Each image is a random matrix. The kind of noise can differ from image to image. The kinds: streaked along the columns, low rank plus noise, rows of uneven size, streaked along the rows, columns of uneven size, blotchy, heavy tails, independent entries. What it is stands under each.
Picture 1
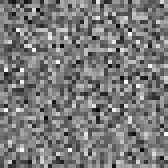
independent entries
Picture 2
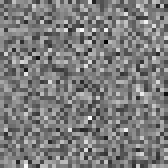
low rank plus noise
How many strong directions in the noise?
five to eight
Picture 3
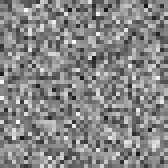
independent entries
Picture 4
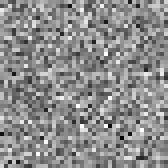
independent entries
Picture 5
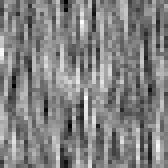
streaked along the columns
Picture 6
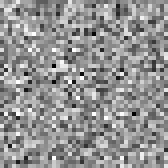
low rank plus noise
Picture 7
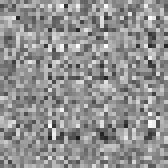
low rank plus noise
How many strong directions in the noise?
two
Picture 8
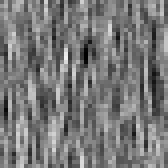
streaked along the columns
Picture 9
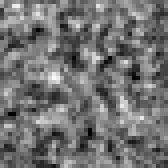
blotchy
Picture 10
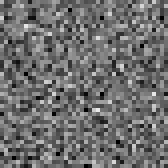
low rank plus noise
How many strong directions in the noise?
five to eight
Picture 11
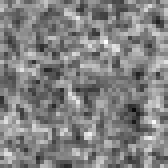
blotchy
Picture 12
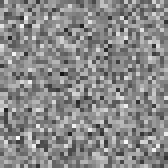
independent entries
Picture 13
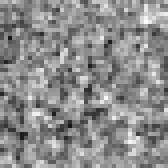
blotchy
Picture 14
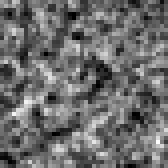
blotchy
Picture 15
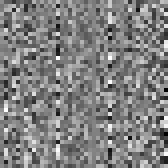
columns of uneven size
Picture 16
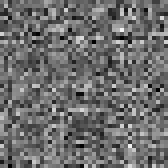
low rank plus noise
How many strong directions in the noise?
five to eight
